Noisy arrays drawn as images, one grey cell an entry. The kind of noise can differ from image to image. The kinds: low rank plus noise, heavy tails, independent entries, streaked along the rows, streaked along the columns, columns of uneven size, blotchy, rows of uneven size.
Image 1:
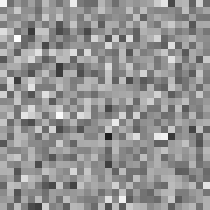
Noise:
low rank plus noise
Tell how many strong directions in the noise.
three or four
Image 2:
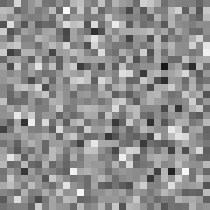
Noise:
independent entries
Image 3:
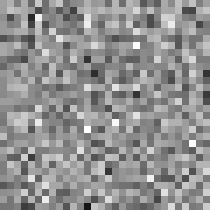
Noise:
low rank plus noise
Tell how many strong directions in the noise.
three or four
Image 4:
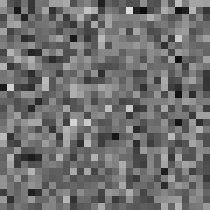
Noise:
low rank plus noise
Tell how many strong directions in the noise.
three or four
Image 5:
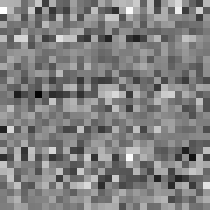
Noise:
rows of uneven size
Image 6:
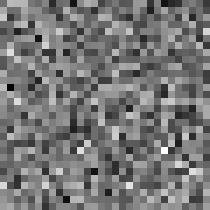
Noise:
independent entries
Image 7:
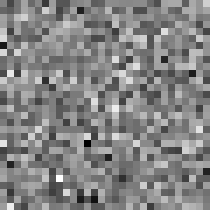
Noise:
independent entries
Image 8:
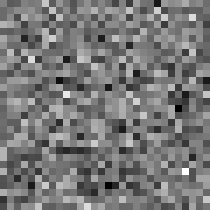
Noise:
low rank plus noise
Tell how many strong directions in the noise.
five to eight
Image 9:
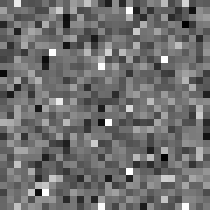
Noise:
heavy tails
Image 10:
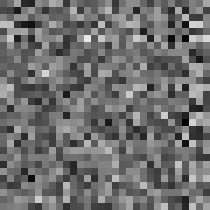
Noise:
low rank plus noise
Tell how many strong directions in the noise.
one
